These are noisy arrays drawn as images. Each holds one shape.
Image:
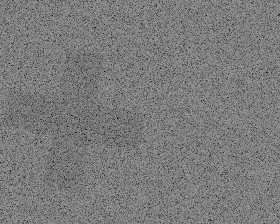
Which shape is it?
cross
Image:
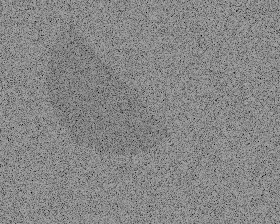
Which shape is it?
half disc
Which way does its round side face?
down and left
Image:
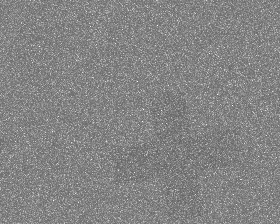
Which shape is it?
cross
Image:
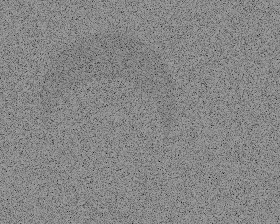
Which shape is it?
crescent
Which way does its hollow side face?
down
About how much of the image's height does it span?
half
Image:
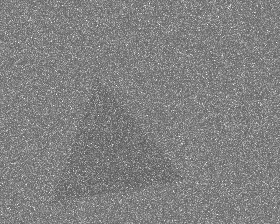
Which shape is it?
triangle
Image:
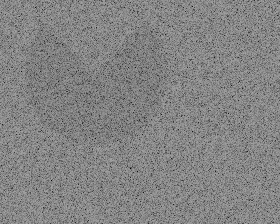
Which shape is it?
disc with a wedge cut out
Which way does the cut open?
up
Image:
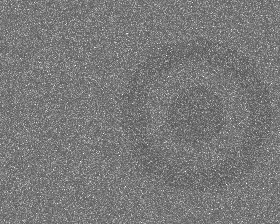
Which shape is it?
bullseye
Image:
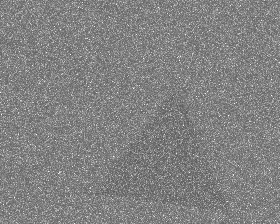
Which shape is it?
triangle
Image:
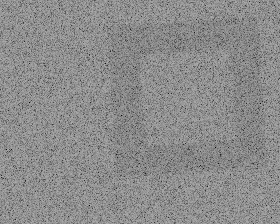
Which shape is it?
square frame
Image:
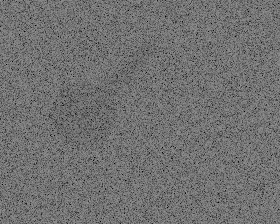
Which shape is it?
lollipop
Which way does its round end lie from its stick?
down and left
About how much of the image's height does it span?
half
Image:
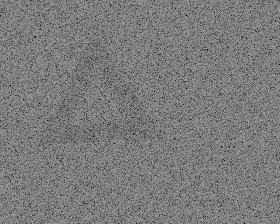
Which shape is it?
triangle frame
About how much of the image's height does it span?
half
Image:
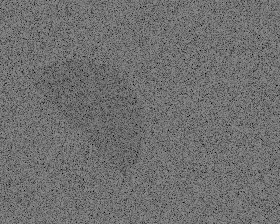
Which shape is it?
half disc
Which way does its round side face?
up and right
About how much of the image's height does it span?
half
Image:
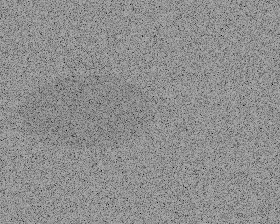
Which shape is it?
ellipse
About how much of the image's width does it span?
half
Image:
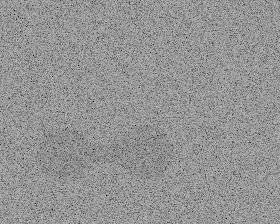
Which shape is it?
dumbbell
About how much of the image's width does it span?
half
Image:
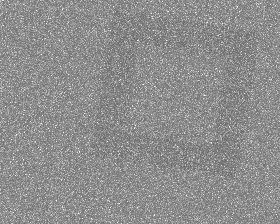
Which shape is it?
square frame
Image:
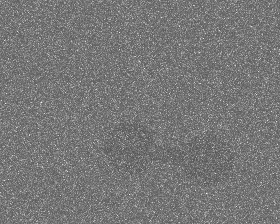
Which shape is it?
dumbbell
